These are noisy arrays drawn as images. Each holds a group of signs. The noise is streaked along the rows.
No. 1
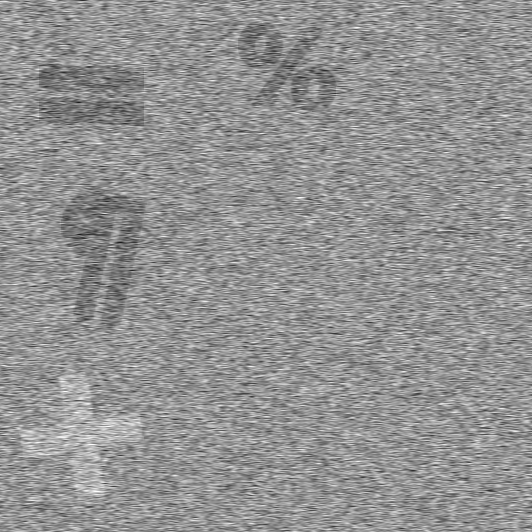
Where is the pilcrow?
middle left
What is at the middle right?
nothing
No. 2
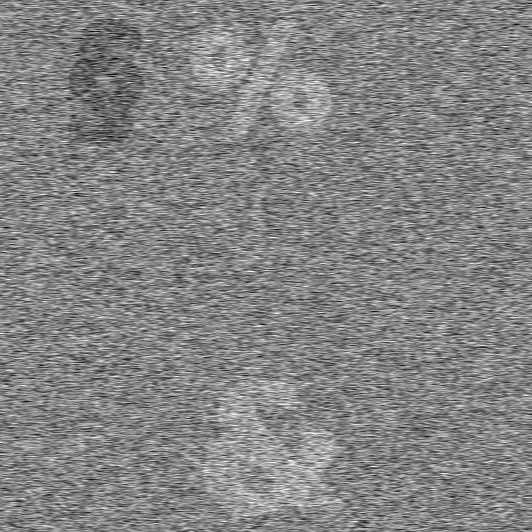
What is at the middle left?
nothing
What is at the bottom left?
nothing
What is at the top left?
section sign
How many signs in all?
3
